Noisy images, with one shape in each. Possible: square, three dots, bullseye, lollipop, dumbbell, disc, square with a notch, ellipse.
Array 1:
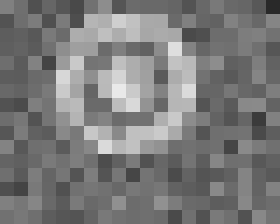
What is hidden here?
light bullseye
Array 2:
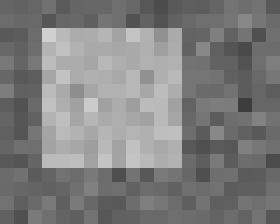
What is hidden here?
light square
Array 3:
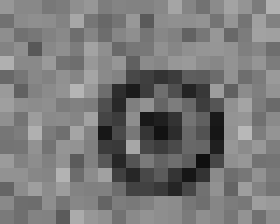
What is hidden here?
dark bullseye
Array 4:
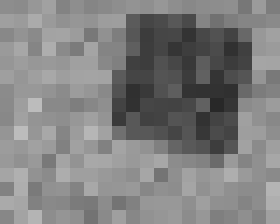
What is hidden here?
dark square
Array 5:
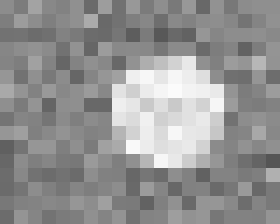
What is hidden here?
light disc
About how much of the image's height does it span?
half
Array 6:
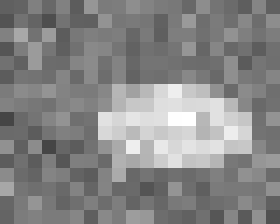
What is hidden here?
light ellipse
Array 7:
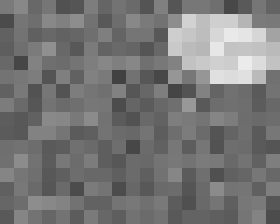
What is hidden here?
light ellipse, top right
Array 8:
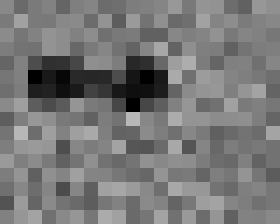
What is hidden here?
dark dumbbell
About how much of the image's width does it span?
half
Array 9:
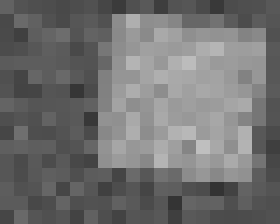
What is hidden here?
light square
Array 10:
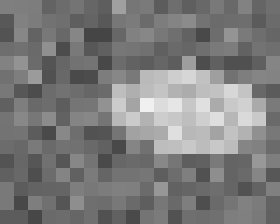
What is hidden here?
light ellipse
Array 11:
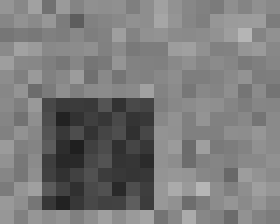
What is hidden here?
dark square
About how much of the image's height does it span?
half
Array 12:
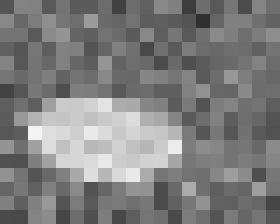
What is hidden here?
light ellipse
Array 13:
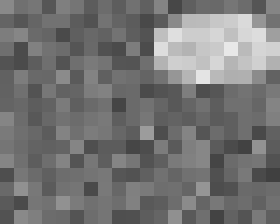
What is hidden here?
light ellipse, top right
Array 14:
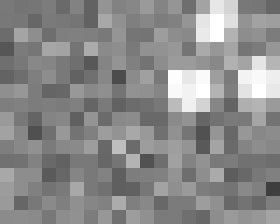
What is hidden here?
light three dots
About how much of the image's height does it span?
half
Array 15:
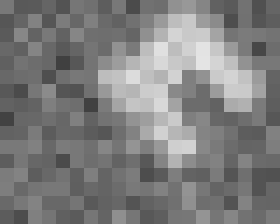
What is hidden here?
light square with a notch
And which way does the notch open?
down and right
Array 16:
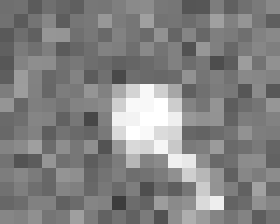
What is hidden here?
light lollipop
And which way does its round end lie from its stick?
up and left
